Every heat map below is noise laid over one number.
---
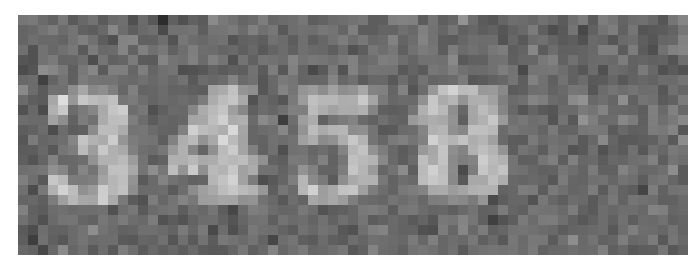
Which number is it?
3458
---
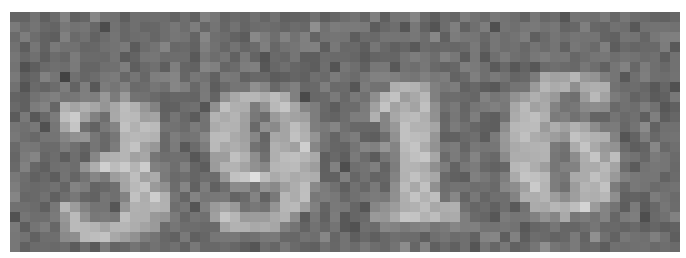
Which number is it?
3916
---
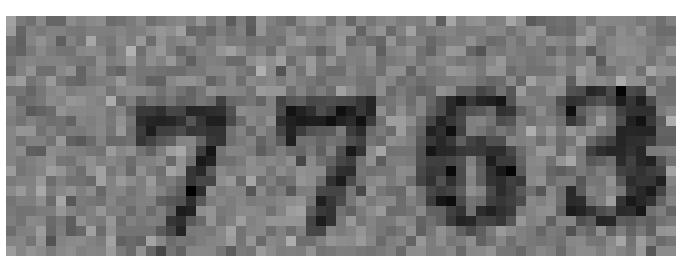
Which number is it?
7763
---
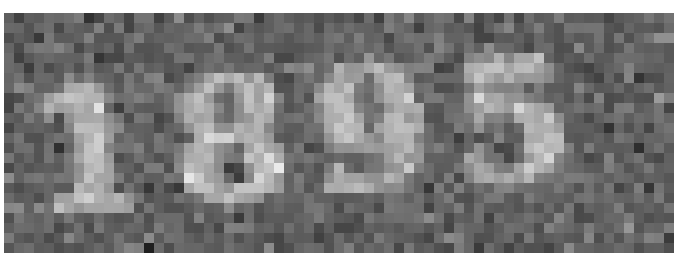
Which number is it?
1895
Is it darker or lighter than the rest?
lighter
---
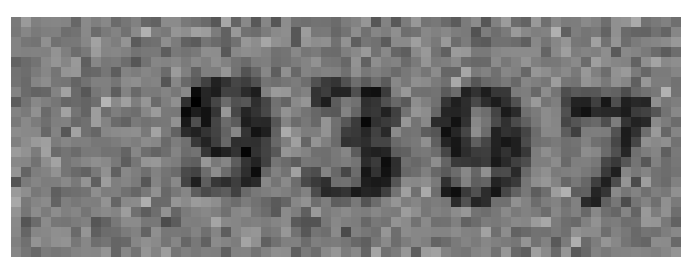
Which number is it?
9397
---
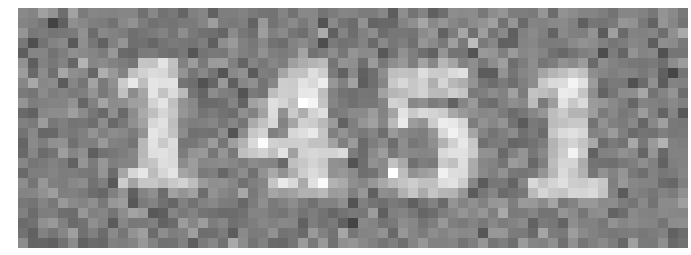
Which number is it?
1451
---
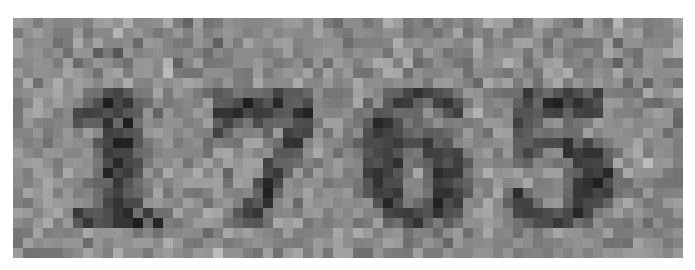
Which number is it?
1765
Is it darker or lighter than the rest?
darker
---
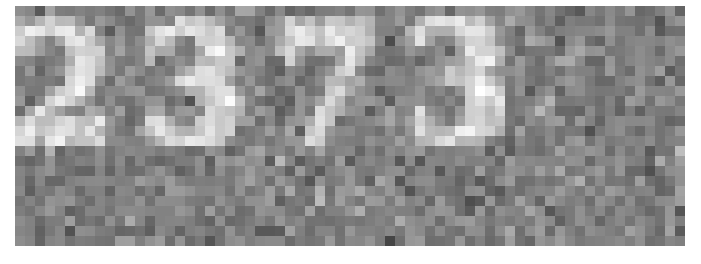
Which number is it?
2373
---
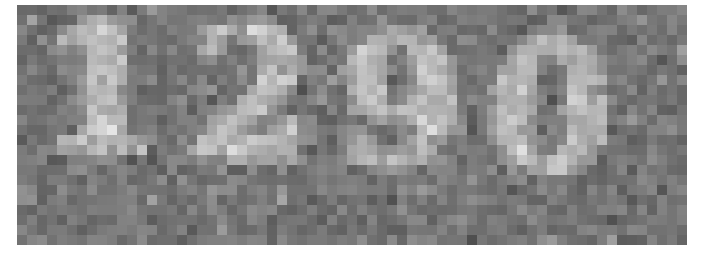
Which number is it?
1290
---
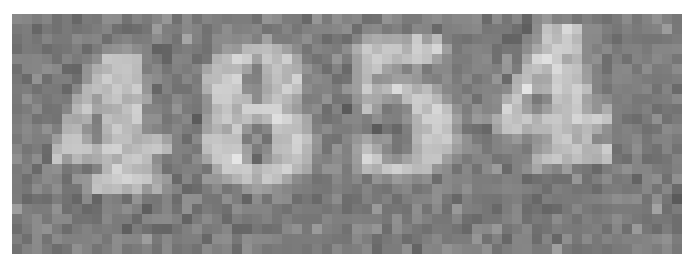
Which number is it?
4854
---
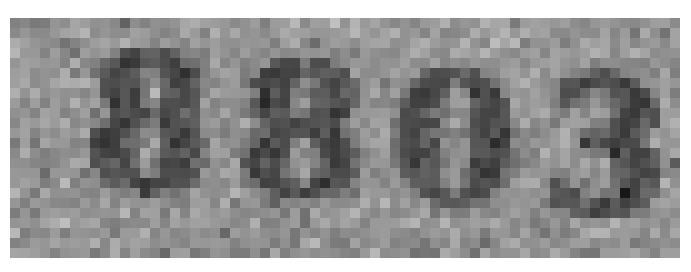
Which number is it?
8803
